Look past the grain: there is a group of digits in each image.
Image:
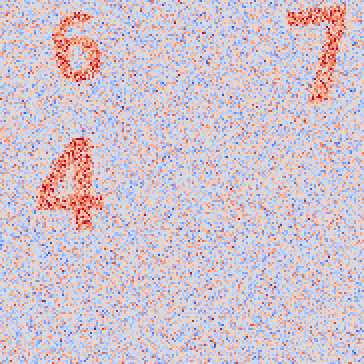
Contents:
top left: 6; top right: 7; middle left: 4
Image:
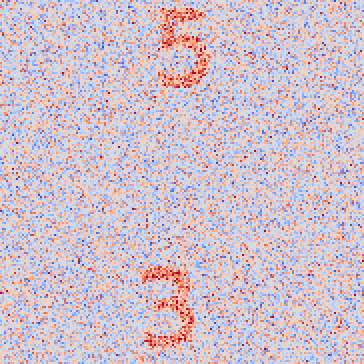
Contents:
top middle: 5; bottom middle: 3
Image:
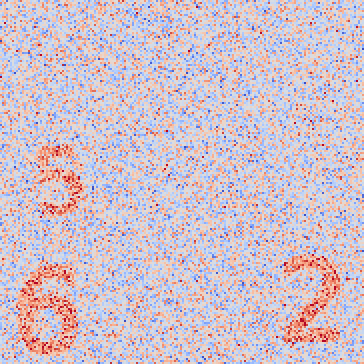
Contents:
middle left: 5; bottom left: 6; bottom right: 2
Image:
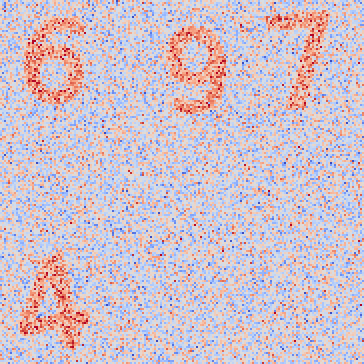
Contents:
top left: 6; top middle: 9; top right: 7; bottom left: 4
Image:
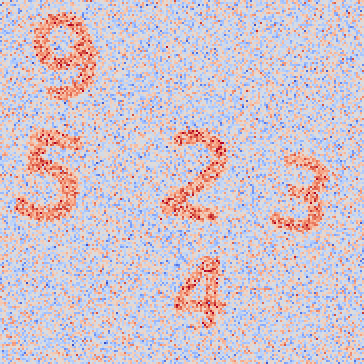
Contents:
top left: 9; middle left: 5; centre: 2; middle right: 3; bottom middle: 4
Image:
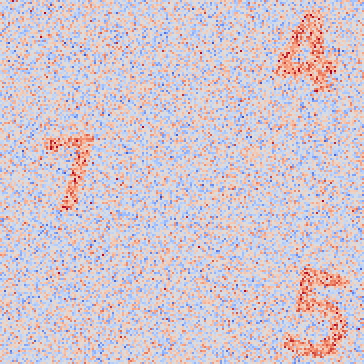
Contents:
top right: 4; middle left: 7; bottom right: 5
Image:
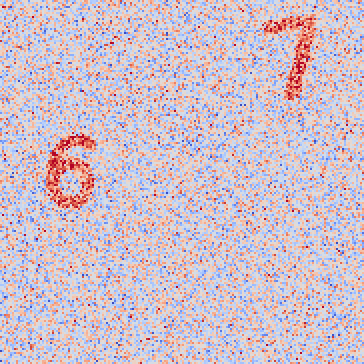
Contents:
top right: 7; middle left: 6
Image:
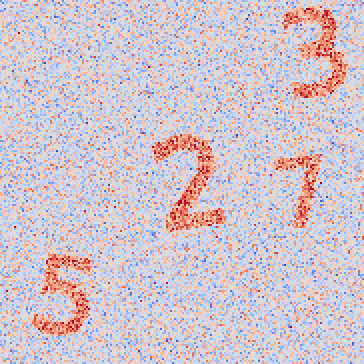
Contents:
top right: 3; centre: 2; middle right: 7; bottom left: 5
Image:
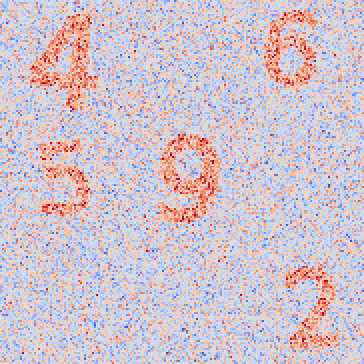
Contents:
top left: 4; top right: 6; middle left: 5; centre: 9; bottom right: 2
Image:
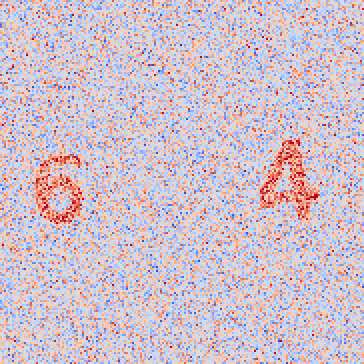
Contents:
middle left: 6; middle right: 4
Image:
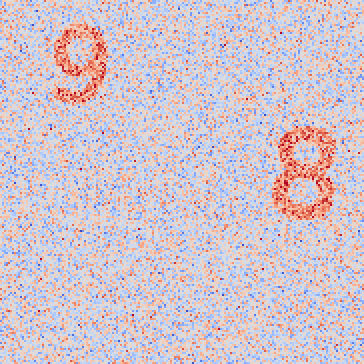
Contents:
top left: 9; middle right: 8
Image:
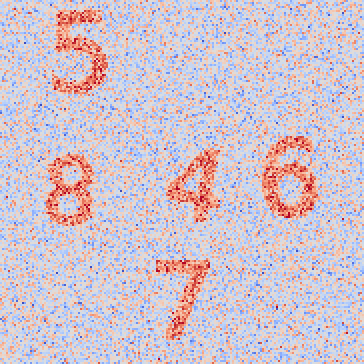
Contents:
top left: 5; middle left: 8; centre: 4; middle right: 6; bottom middle: 7
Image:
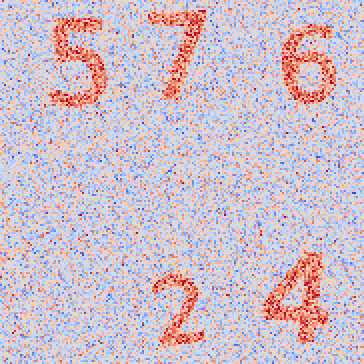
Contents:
top left: 5; top middle: 7; top right: 6; bottom middle: 2; bottom right: 4
